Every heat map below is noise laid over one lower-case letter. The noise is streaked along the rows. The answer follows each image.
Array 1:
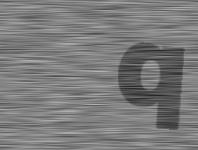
q
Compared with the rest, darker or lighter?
darker
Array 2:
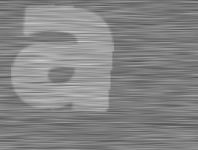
a
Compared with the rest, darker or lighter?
lighter
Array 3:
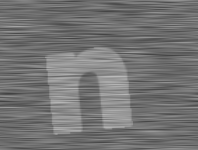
n
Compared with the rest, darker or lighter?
lighter
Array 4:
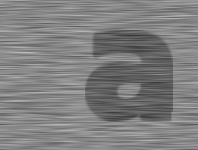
a
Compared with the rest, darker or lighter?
darker
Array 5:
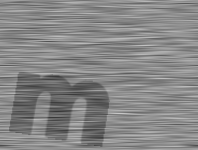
m
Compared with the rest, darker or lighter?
darker
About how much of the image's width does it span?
half
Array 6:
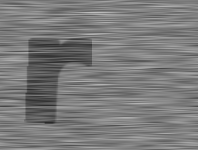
r
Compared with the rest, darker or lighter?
darker
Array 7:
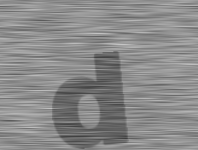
d
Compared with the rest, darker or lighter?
darker
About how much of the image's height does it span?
two thirds
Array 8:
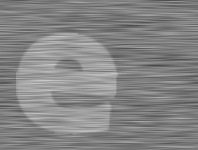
e
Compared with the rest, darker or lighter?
lighter
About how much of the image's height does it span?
two thirds
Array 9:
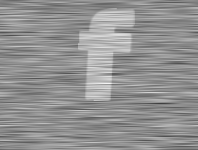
f
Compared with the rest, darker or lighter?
lighter
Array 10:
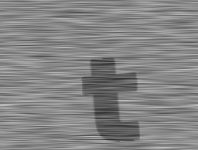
t
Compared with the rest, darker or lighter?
darker
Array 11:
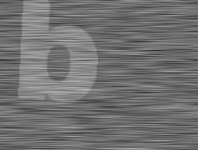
b
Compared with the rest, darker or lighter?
lighter
